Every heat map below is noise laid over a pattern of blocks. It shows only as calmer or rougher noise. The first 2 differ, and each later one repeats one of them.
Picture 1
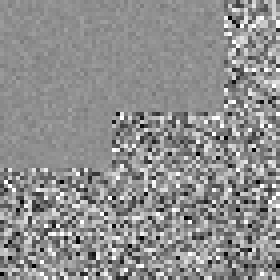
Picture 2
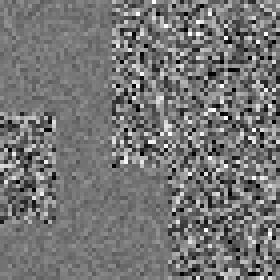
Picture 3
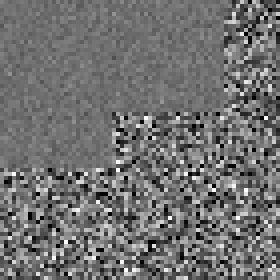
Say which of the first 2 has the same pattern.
1
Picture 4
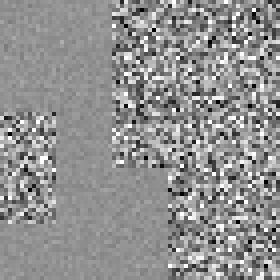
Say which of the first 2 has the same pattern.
2
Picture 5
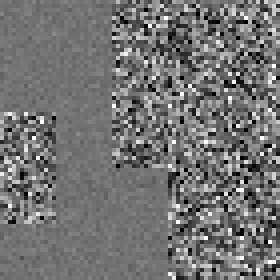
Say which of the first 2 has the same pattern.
2
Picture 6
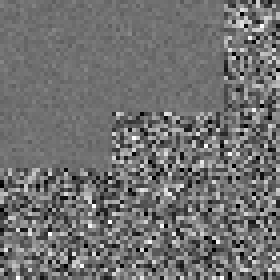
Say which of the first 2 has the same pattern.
1
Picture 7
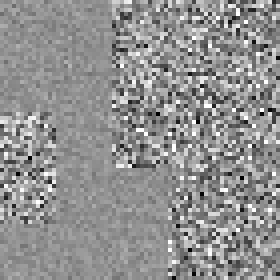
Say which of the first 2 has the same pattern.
2
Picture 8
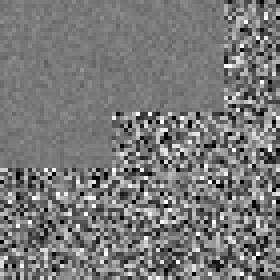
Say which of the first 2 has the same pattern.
1
